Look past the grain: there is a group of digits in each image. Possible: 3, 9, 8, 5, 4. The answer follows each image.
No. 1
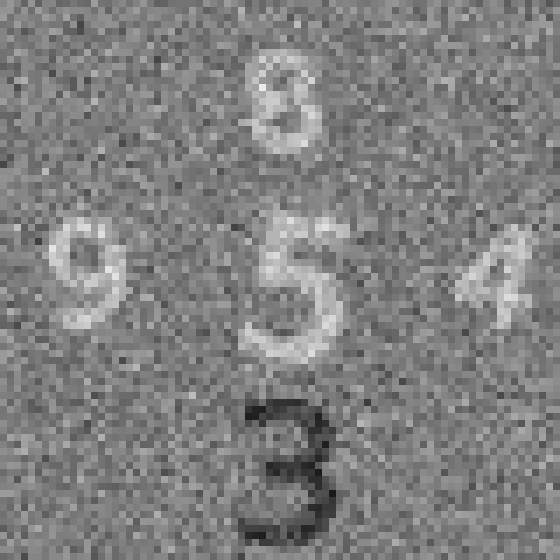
top middle: light 8; middle left: light 9; centre: light 5; middle right: light 4; bottom middle: dark 3
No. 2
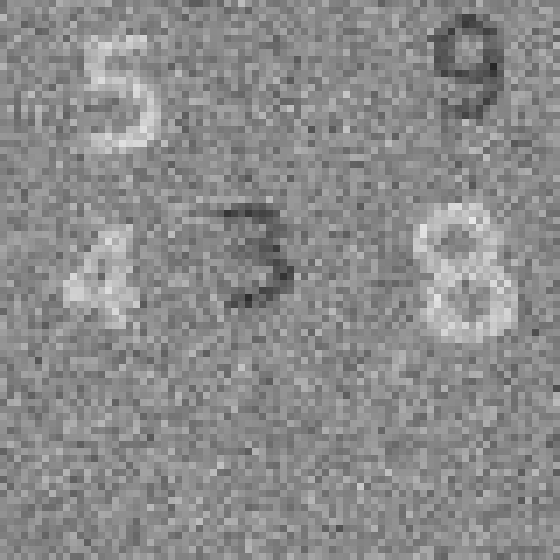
top left: light 5; top right: dark 9; middle left: light 4; centre: dark 3; middle right: light 8
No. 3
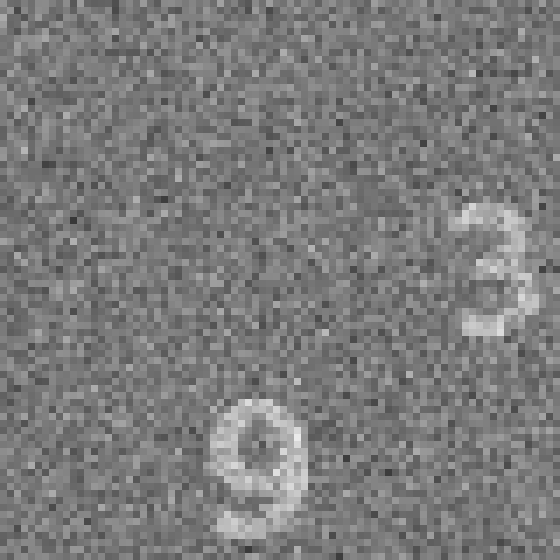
middle right: light 3; bottom middle: light 9
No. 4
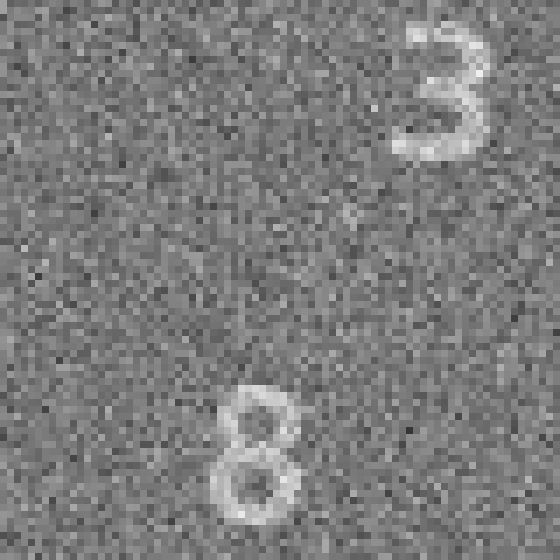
top right: light 3; bottom middle: light 8
